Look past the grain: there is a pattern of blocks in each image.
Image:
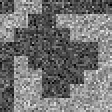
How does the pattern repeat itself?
mirrored about the diagonal from the top left
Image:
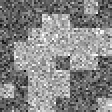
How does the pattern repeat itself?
mirrored about the diagonal from the top left
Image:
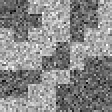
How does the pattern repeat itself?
mirrored about the diagonal from the top left
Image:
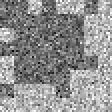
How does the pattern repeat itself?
mirrored about the diagonal from the top left
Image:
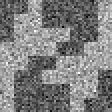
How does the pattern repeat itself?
the same after a half turn
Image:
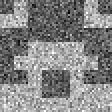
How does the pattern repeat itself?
left and right mirror each other
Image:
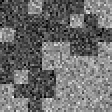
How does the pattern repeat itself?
mirrored about the diagonal from the top left
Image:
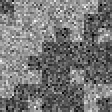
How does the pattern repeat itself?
mirrored about the diagonal from the top left
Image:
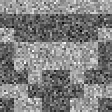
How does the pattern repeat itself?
left and right mirror each other
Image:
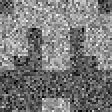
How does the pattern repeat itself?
left and right mirror each other
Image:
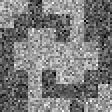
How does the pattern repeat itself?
the same after a half turn
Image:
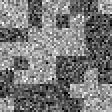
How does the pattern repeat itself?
mirrored about the diagonal from the top left
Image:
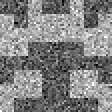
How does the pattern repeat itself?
left and right mirror each other
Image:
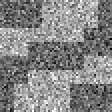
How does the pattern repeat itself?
the same after a half turn
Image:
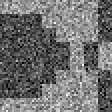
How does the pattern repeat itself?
top and bottom mirror each other
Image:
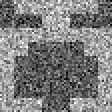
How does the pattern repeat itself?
left and right mirror each other
